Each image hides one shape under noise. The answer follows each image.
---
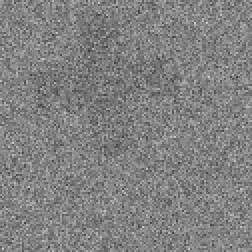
cross
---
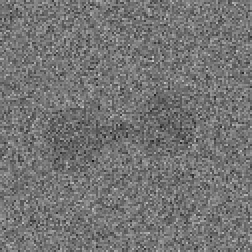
dumbbell
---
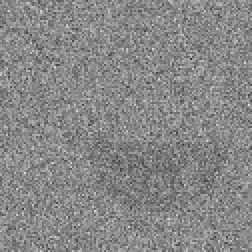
half disc
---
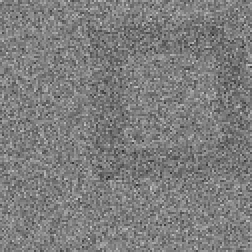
square frame
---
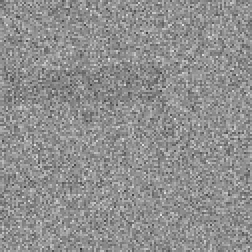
bar
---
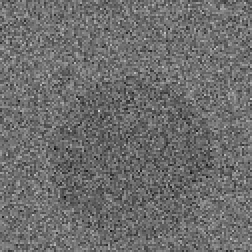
disc
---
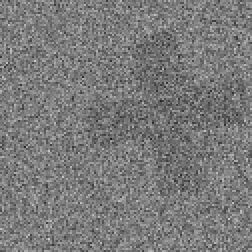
cross
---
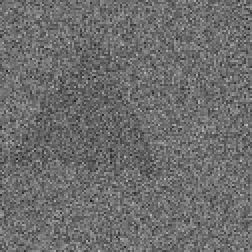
triangle
